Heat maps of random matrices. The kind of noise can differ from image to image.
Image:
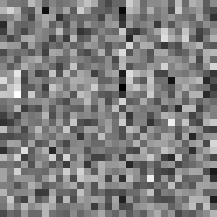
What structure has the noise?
low rank plus noise
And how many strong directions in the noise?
one
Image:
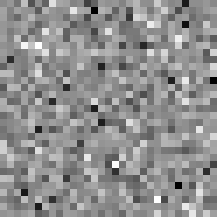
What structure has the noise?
heavy tails
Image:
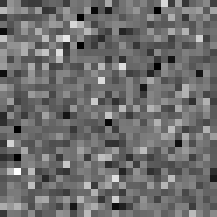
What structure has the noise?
heavy tails
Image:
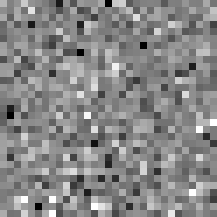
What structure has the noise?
heavy tails
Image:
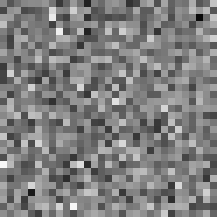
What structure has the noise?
independent entries
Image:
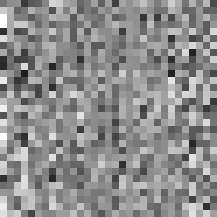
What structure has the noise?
columns of uneven size
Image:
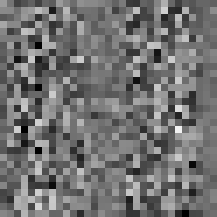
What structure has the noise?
columns of uneven size
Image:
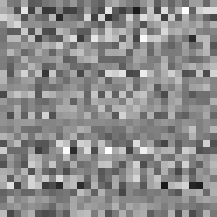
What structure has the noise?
rows of uneven size
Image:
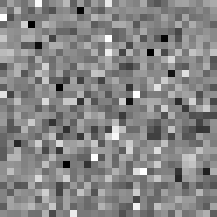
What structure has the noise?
heavy tails
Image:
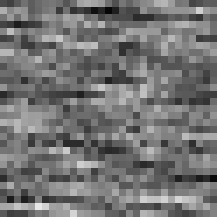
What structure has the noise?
streaked along the rows
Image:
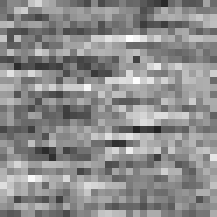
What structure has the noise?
streaked along the rows
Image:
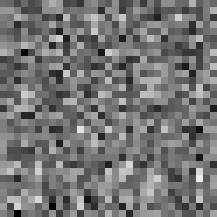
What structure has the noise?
low rank plus noise
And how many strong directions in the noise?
five to eight
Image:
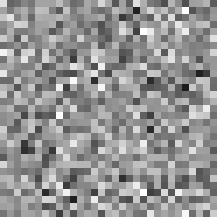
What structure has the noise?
low rank plus noise
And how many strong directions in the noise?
two
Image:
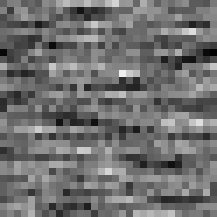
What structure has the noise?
streaked along the rows
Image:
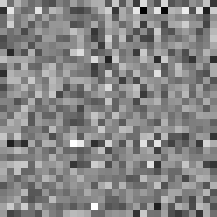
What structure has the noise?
low rank plus noise
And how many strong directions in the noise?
two
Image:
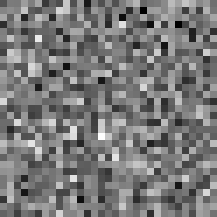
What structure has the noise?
independent entries
